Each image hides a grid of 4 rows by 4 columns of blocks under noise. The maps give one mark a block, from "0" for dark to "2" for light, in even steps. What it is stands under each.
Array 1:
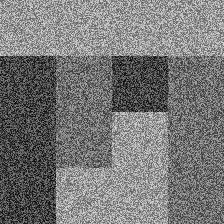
2 2 2 2
0 1 0 1
0 1 2 1
0 2 2 1
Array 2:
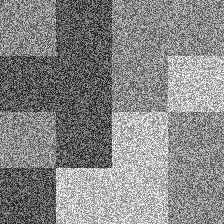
1 0 1 1
0 0 1 2
1 0 2 1
0 2 2 1
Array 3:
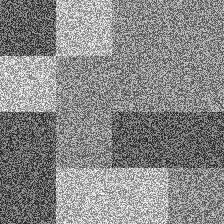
0 2 1 1
2 1 1 1
0 1 0 0
0 2 2 1
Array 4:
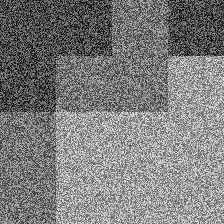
0 0 1 0
0 1 1 2
1 2 2 2
1 2 2 2
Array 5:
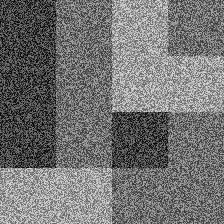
0 1 2 1
0 1 2 2
0 1 0 1
2 2 1 1
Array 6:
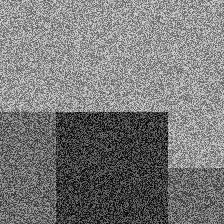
2 2 2 2
2 2 2 2
1 0 0 2
1 0 0 1
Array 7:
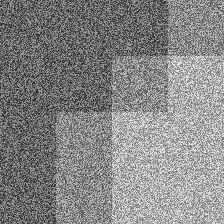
0 0 0 1
0 0 1 2
0 1 2 2
0 1 2 2
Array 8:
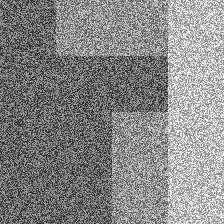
0 1 1 2
0 0 0 2
0 0 1 2
0 0 1 2
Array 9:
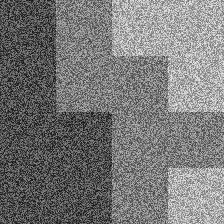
0 1 2 2
0 1 1 2
0 0 1 1
0 0 1 2
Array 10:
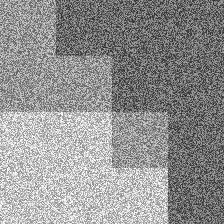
1 0 0 0
1 1 0 0
2 2 1 0
2 2 2 0
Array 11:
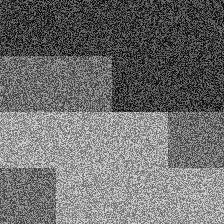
0 0 0 0
1 1 0 0
2 2 2 1
1 2 2 2
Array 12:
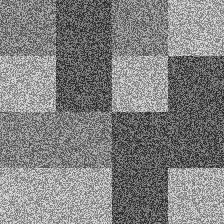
1 0 1 2
2 0 2 0
1 1 0 0
2 2 0 2
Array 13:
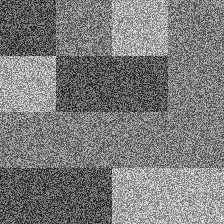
0 1 2 1
2 0 0 1
1 1 1 1
0 0 2 2
